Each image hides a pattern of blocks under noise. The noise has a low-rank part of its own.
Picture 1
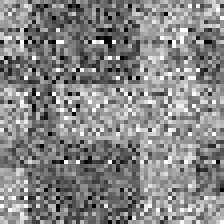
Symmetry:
top and bottom mirror each other
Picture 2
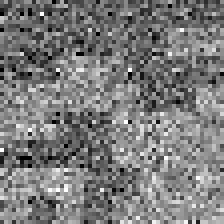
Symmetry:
no symmetry
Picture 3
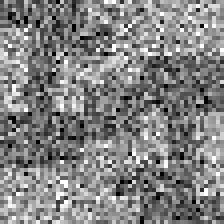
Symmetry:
the same after a half turn
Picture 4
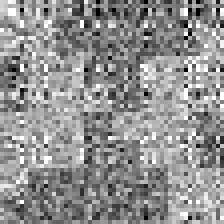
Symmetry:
the same after a half turn
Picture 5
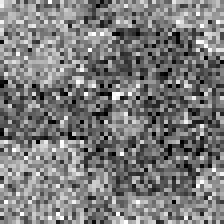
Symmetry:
top and bottom mirror each other
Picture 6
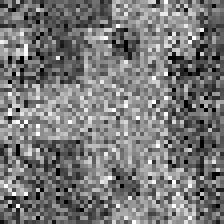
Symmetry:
top and bottom mirror each other
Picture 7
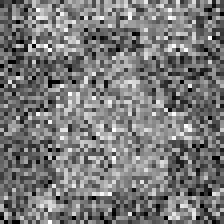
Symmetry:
left and right mirror each other
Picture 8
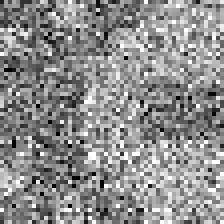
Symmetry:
top and bottom mirror each other
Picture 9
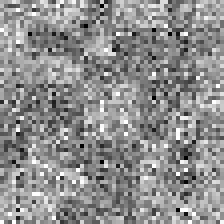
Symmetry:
mirrored about the diagonal from the bottom left
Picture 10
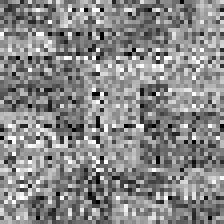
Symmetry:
the same after a half turn
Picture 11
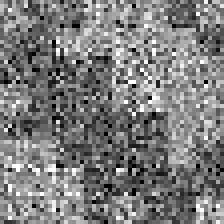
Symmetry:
mirrored about the diagonal from the bottom left
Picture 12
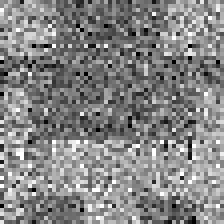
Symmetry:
left and right mirror each other
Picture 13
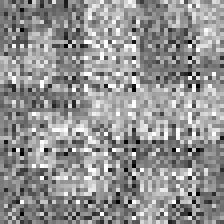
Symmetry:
mirrored about the diagonal from the bottom left
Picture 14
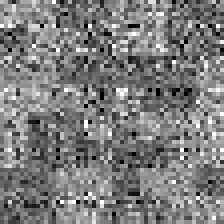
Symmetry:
the same after a half turn
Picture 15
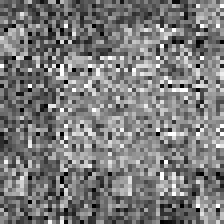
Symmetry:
top and bottom mirror each other
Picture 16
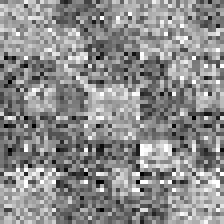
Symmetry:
mirrored about the diagonal from the bottom left
